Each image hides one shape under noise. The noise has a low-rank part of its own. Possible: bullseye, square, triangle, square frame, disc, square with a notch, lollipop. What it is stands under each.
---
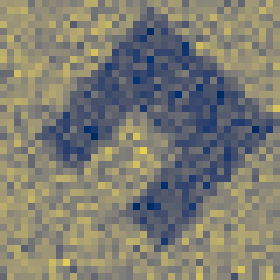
dark square with a notch
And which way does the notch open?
down and left
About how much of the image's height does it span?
nearly all
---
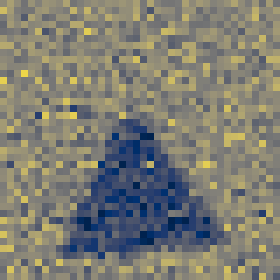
dark triangle
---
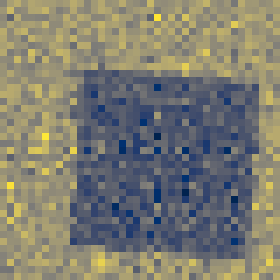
dark square
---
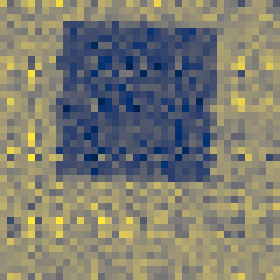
dark square
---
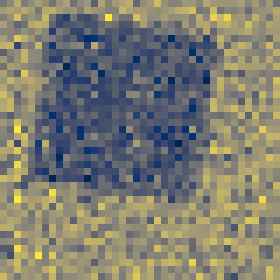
dark square
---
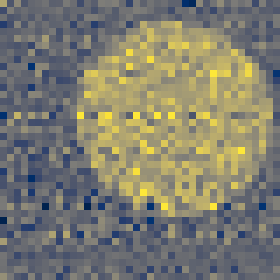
light disc
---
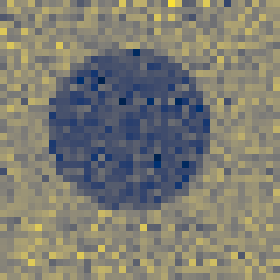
dark disc
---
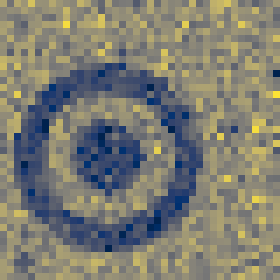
dark bullseye
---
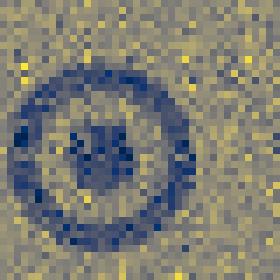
dark bullseye
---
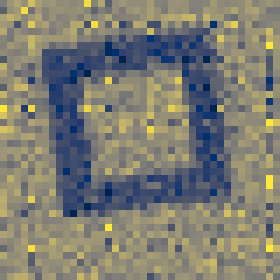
dark square frame
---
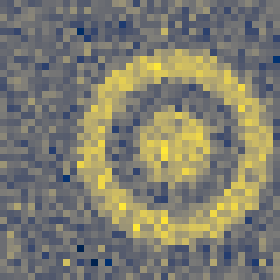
light bullseye
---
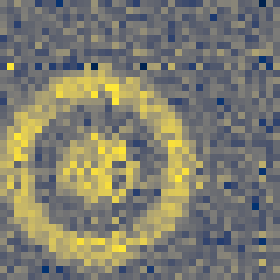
light bullseye
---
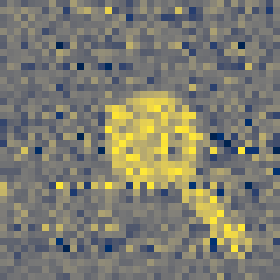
light lollipop
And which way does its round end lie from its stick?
up and left
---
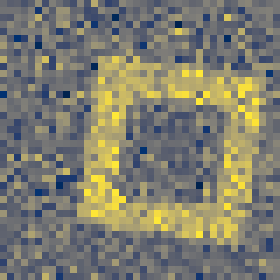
light square frame
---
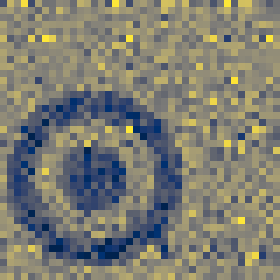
dark bullseye
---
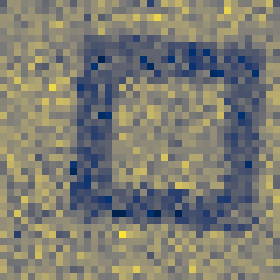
dark square frame
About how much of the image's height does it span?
two thirds
